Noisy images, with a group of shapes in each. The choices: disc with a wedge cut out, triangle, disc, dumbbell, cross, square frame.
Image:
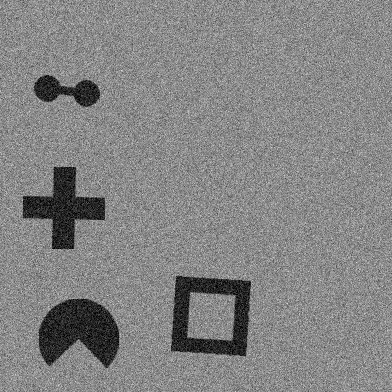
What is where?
top left: dumbbell; middle left: cross; bottom left: disc with a wedge cut out; bottom middle: square frame
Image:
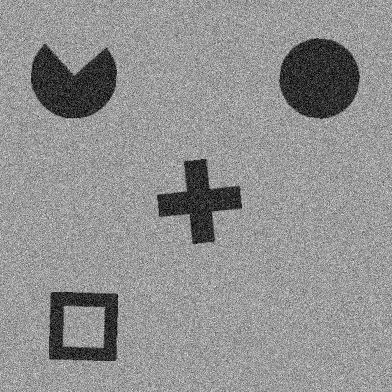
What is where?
top left: disc with a wedge cut out; top right: disc; centre: cross; bottom left: square frame
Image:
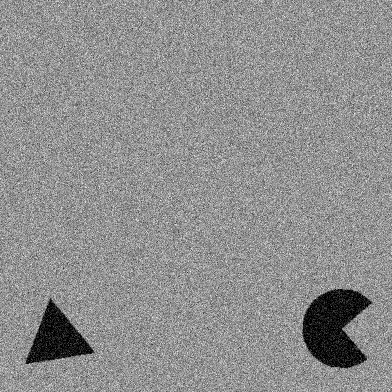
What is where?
bottom left: triangle; bottom right: disc with a wedge cut out
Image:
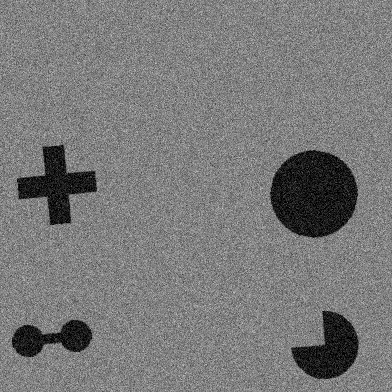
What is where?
middle left: cross; middle right: disc; bottom left: dumbbell; bottom right: disc with a wedge cut out
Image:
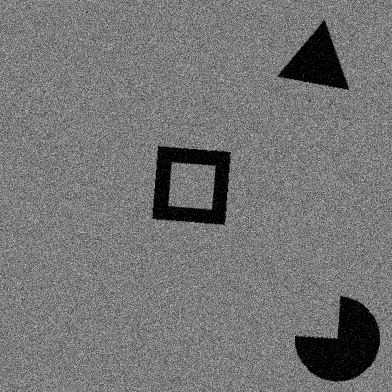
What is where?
top right: triangle; centre: square frame; bottom right: disc with a wedge cut out
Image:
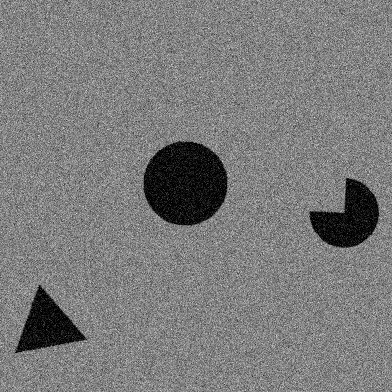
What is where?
centre: disc; middle right: disc with a wedge cut out; bottom left: triangle
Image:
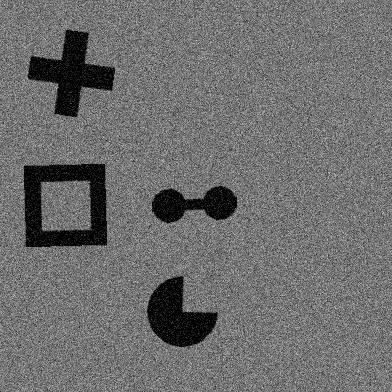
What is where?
top left: cross; middle left: square frame; centre: dumbbell; bottom middle: disc with a wedge cut out
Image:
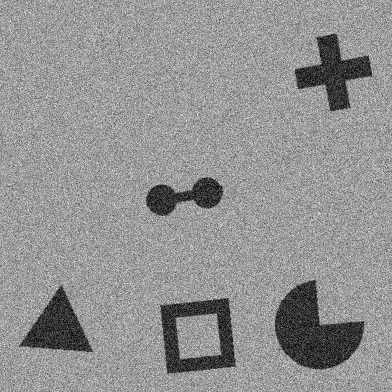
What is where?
top right: cross; centre: dumbbell; bottom left: triangle; bottom middle: square frame; bottom right: disc with a wedge cut out
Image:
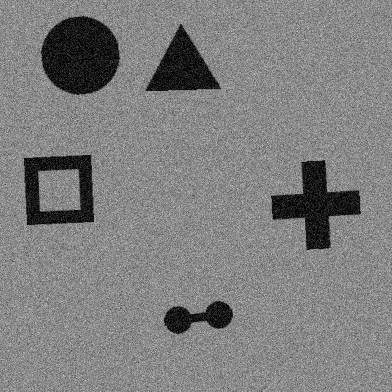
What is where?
top left: disc; top middle: triangle; middle left: square frame; middle right: cross; bottom middle: dumbbell
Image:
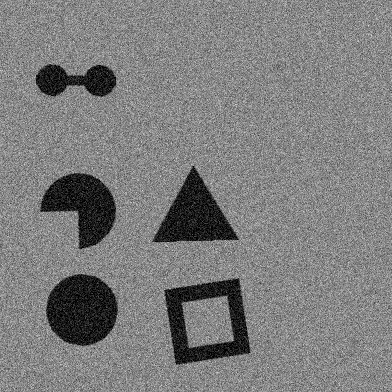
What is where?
top left: dumbbell; middle left: disc with a wedge cut out; centre: triangle; bottom left: disc; bottom middle: square frame
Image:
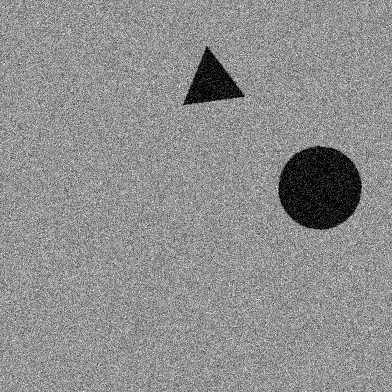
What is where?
top middle: triangle; middle right: disc
